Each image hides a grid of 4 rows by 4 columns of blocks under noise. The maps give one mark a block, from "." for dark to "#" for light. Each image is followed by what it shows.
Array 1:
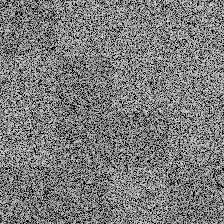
.###
#.##
#..#
..#.
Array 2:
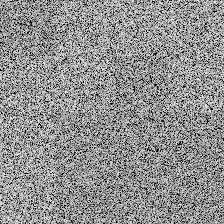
.###
##.#
#...
#...
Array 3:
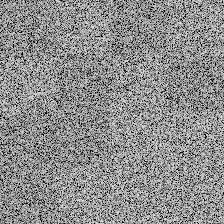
.#.#
#.#.
..##
.###
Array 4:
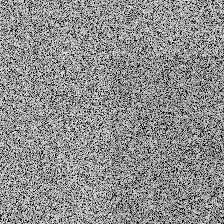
####
##..
##..
##..
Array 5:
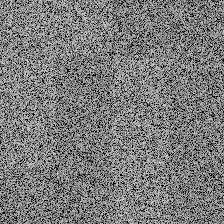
##..
#.#.
#.#.
..#.
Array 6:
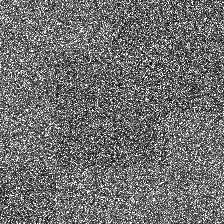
##..
#...
#..#
.###
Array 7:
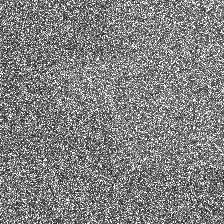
..##
.###
..##
....
